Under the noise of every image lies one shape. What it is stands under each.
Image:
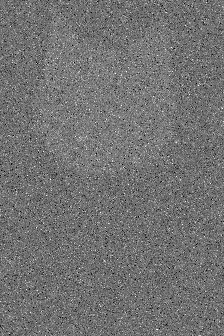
cat's head
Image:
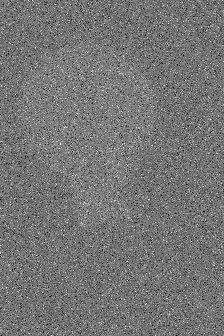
light bulb
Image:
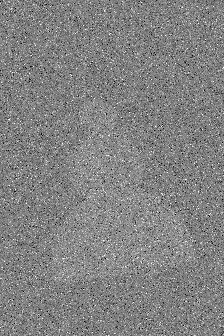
chess pawn
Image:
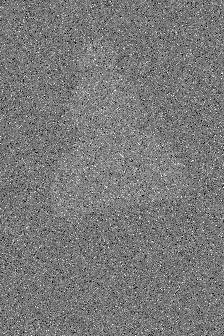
chess pawn
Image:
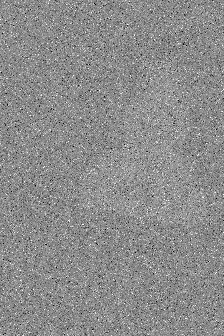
chess pawn
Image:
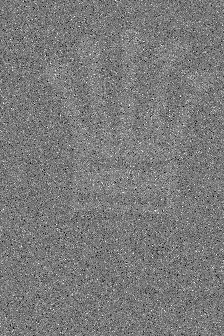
chess queen
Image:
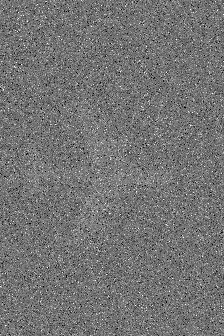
airplane
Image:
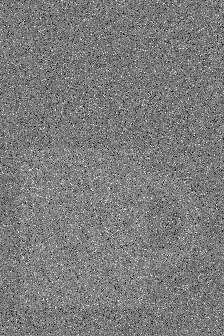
cup
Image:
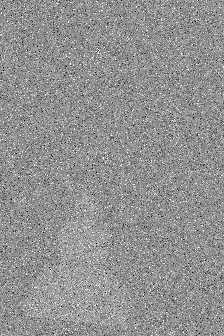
chess pawn
